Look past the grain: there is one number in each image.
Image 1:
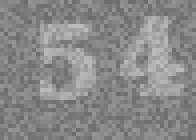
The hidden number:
54
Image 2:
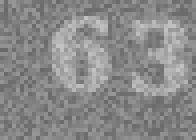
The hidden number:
63
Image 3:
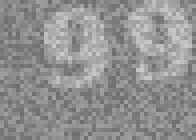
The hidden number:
99
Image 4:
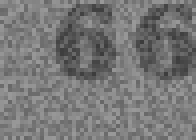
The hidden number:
66
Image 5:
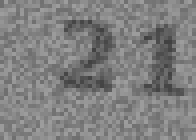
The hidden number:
21
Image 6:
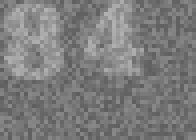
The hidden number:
84
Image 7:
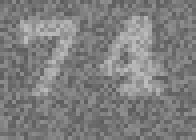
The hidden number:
74
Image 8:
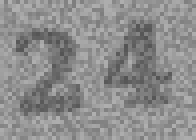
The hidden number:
24
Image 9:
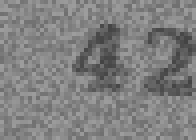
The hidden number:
42
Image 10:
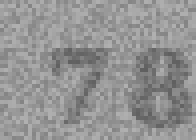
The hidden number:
78
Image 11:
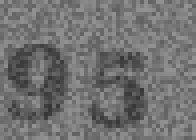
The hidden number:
95
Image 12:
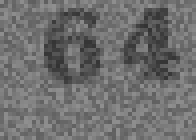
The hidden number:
64
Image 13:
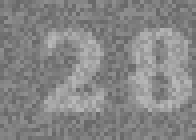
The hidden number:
28
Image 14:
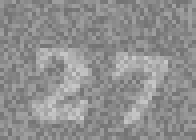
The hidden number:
27
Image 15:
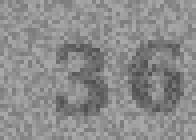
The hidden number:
36
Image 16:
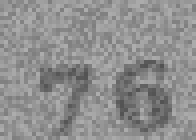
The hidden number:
76
